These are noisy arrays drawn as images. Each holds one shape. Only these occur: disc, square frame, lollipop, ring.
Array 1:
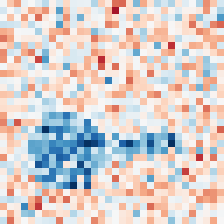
lollipop
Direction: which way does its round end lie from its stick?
left
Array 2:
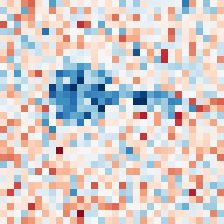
lollipop
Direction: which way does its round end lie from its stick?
left
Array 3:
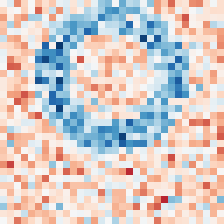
ring
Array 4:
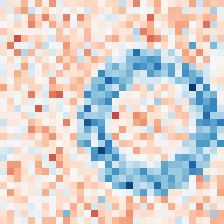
ring
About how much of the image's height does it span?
two thirds
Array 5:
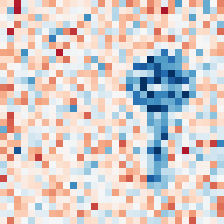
lollipop
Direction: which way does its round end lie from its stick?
up
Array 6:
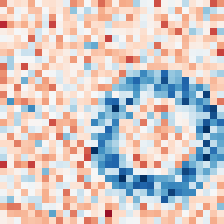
ring
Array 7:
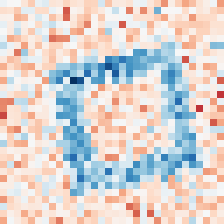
square frame
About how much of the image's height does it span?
two thirds
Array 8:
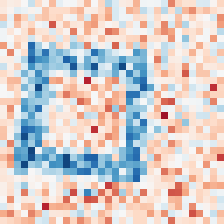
square frame
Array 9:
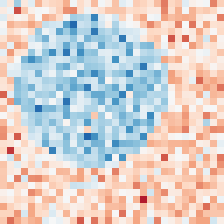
disc
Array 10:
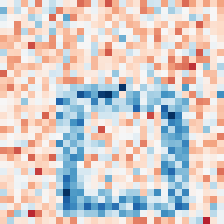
square frame
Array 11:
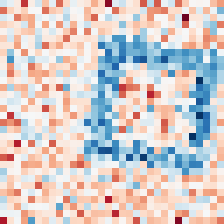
square frame
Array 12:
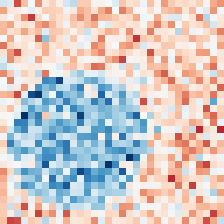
disc
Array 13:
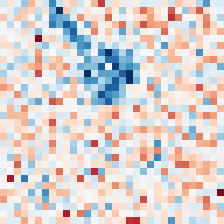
lollipop
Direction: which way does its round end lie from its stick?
down and right
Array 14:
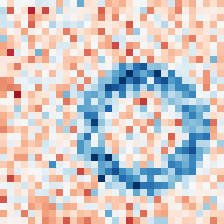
ring
